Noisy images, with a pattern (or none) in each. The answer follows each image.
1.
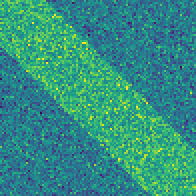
a diagonal band
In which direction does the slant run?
top left to bottom right
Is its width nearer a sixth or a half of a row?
a half
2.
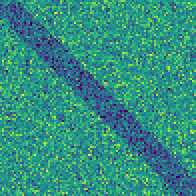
a diagonal band
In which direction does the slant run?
top left to bottom right
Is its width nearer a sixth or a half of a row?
a sixth
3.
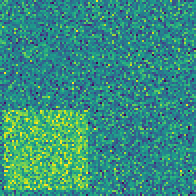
one block
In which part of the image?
bottom left
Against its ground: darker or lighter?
lighter
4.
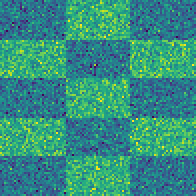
a checkerboard
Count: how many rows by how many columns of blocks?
5 by 3
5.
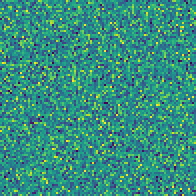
only noise
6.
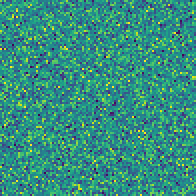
only noise
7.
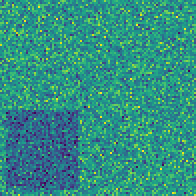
one block
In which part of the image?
bottom left
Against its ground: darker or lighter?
darker
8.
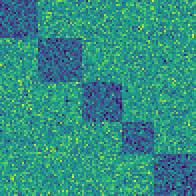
blocks along the diagonal
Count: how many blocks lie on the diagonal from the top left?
5
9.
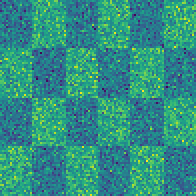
a checkerboard
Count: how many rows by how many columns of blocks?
4 by 6
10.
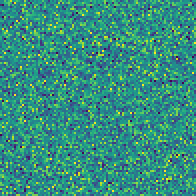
only noise
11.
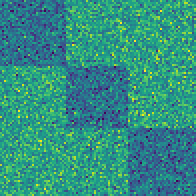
blocks along the diagonal
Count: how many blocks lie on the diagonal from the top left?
3
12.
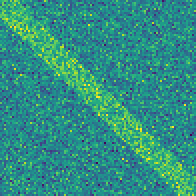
a diagonal band
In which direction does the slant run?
top left to bottom right
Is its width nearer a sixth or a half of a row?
a sixth
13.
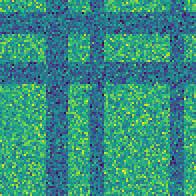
bands of rows crossing bands of columns
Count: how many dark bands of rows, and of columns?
2 and 3
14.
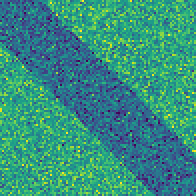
a diagonal band
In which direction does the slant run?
top left to bottom right
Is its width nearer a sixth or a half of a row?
a half
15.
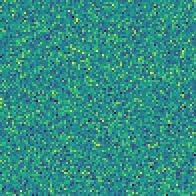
only noise
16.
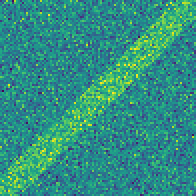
a diagonal band
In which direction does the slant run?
bottom left to top right
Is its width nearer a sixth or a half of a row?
a sixth
